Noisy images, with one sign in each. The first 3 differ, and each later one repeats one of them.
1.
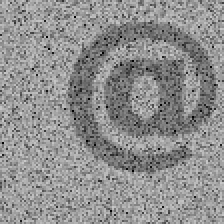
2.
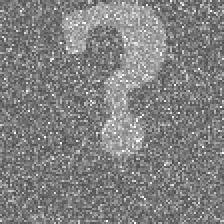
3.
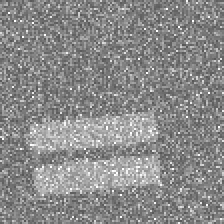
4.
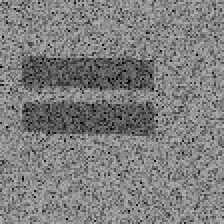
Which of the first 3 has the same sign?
3
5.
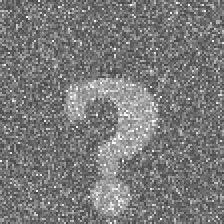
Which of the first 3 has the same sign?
2
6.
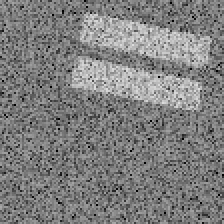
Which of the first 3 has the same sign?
3
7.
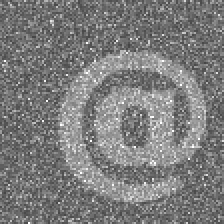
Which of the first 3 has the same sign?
1
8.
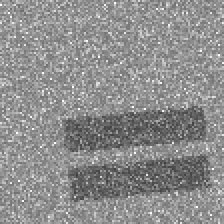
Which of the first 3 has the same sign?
3
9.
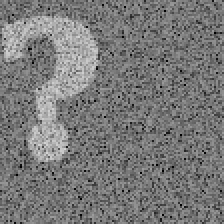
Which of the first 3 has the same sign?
2
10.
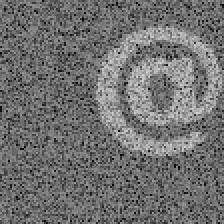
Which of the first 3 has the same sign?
1
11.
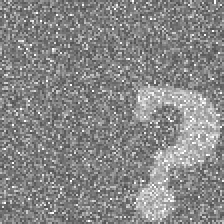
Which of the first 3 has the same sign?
2
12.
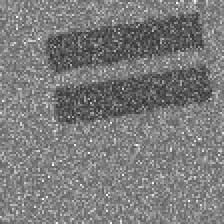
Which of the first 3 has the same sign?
3
